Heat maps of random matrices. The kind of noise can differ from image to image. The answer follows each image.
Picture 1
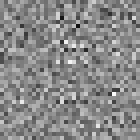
low rank plus noise
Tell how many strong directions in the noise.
one
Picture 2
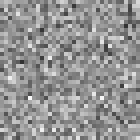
independent entries
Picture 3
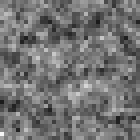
blotchy
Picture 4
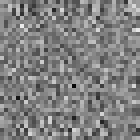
low rank plus noise
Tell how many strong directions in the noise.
one
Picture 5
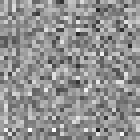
low rank plus noise
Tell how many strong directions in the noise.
one
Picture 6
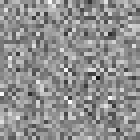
low rank plus noise
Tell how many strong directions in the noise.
one
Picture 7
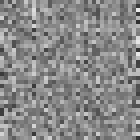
columns of uneven size
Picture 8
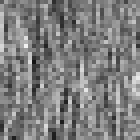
streaked along the columns
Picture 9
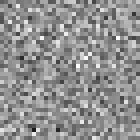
low rank plus noise
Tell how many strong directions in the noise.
five to eight
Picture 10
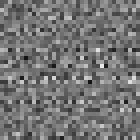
rows of uneven size
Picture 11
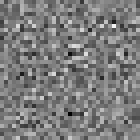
low rank plus noise
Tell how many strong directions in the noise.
five to eight
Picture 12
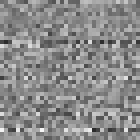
rows of uneven size
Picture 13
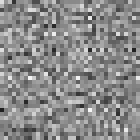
low rank plus noise
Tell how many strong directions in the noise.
three or four
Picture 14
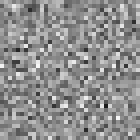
low rank plus noise
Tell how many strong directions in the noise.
five to eight
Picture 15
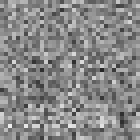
low rank plus noise
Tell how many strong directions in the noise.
three or four
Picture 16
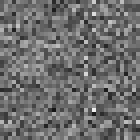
low rank plus noise
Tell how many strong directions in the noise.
five to eight
